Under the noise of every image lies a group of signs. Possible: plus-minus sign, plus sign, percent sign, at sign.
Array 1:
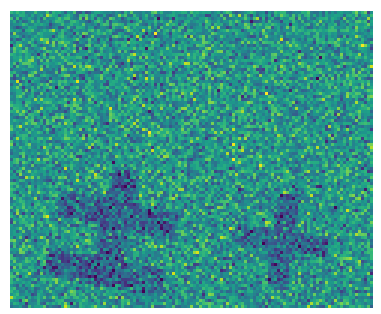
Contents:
bottom left: plus-minus sign; bottom right: plus sign
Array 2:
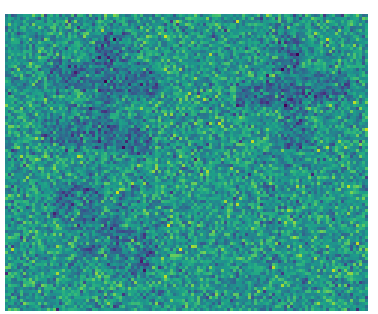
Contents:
top left: plus-minus sign; top right: plus sign; bottom left: percent sign
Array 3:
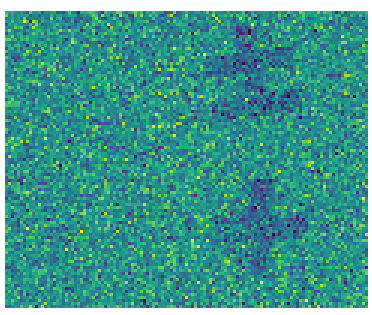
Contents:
top right: plus-minus sign; bottom right: plus sign
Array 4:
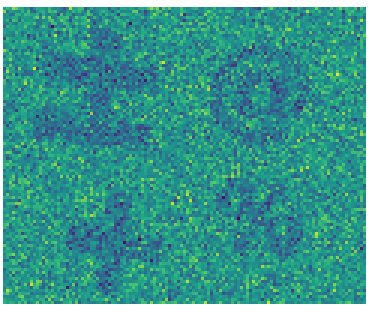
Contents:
top left: plus-minus sign; top right: at sign; bottom left: plus sign; bottom right: percent sign
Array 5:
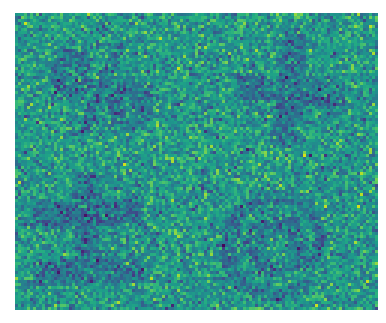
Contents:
top left: percent sign; top right: plus sign; bottom left: plus-minus sign; bottom right: at sign
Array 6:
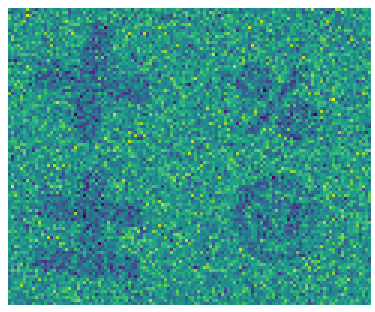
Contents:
top left: plus sign; top right: percent sign; bottom left: plus-minus sign; bottom right: at sign
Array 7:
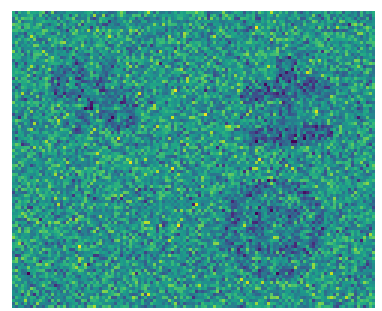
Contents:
top left: percent sign; top right: plus-minus sign; bottom right: at sign
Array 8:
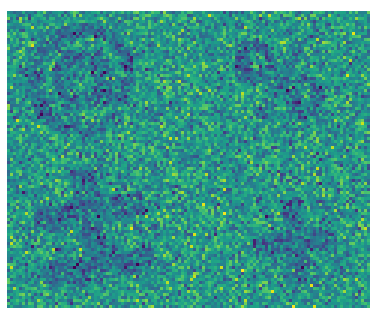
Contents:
top left: at sign; top right: percent sign; bottom left: plus-minus sign; bottom right: plus sign
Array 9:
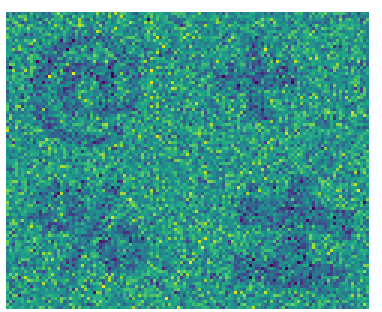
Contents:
top left: at sign; top right: plus sign; bottom left: percent sign; bottom right: plus-minus sign
